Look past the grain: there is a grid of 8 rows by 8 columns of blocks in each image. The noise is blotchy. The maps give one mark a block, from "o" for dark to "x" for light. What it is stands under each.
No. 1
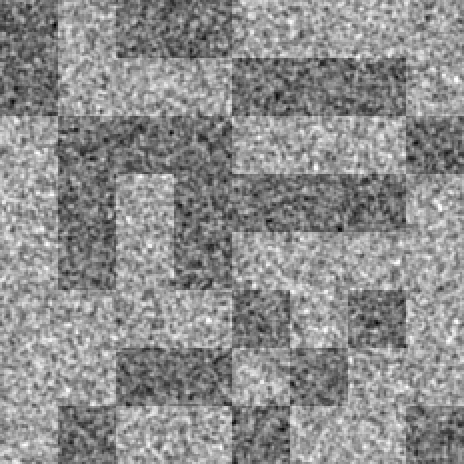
o x o o x x x x
o x x x o o o x
x o o o x x x o
x o x o o o o x
x o x o x x x x
x x x x o x o x
x x o o x o x x
x o x x o x x o
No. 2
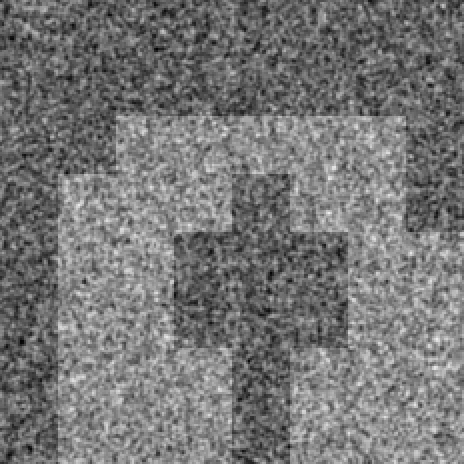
o o o o o o o o
o o o o o o o o
o o x x x x x o
o x x x o x x o
o x x o o o x x
o x x o o o x x
o x x x o x x x
o x x x o x x x
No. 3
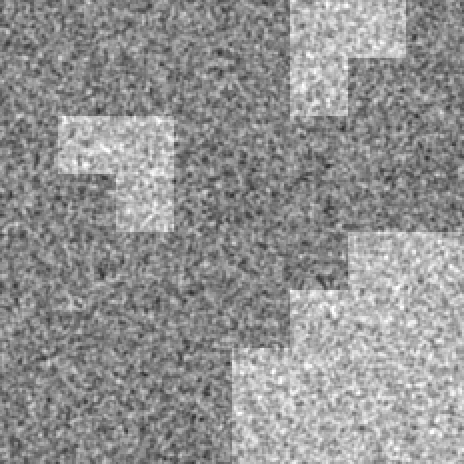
o o o o o x x o
o o o o o x o o
o x x o o o o o
o o x o o o o o
o o o o o o x x
o o o o o x x x
o o o o x x x x
o o o o x x x x
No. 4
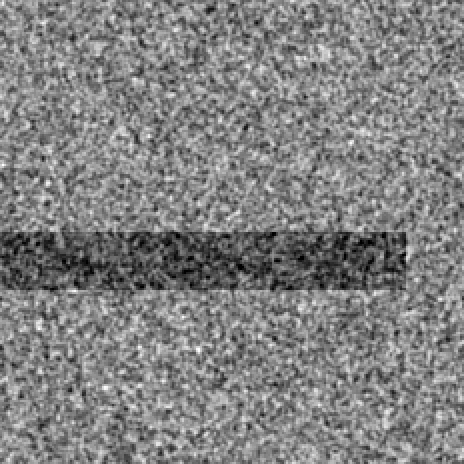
x x x x x x x x
x x x x x x x x
x x x x x x x x
x x x x x x x x
o o o o o o o x
x x x x x x x x
x x x x x x x x
x x x x x x x x
